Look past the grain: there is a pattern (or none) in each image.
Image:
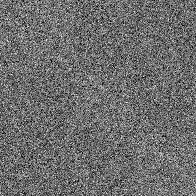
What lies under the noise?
blocks along the diagonal
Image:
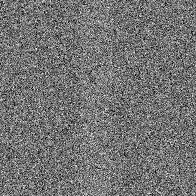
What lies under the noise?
one band of columns
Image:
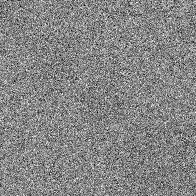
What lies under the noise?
blocks along the diagonal
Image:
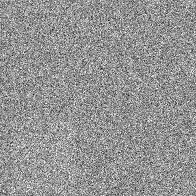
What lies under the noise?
one block
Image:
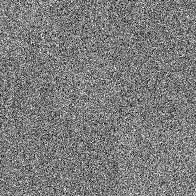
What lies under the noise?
blocks along the diagonal
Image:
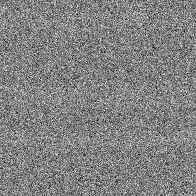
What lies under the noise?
bands of rows
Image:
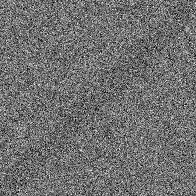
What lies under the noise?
a diagonal band
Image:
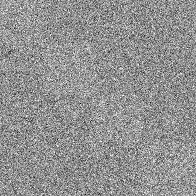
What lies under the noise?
blocks along the diagonal
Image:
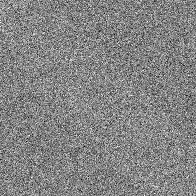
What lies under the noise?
a diagonal band
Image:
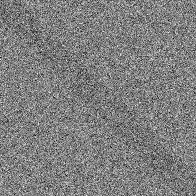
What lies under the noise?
a diagonal band
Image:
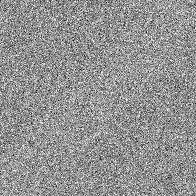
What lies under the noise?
a diagonal band
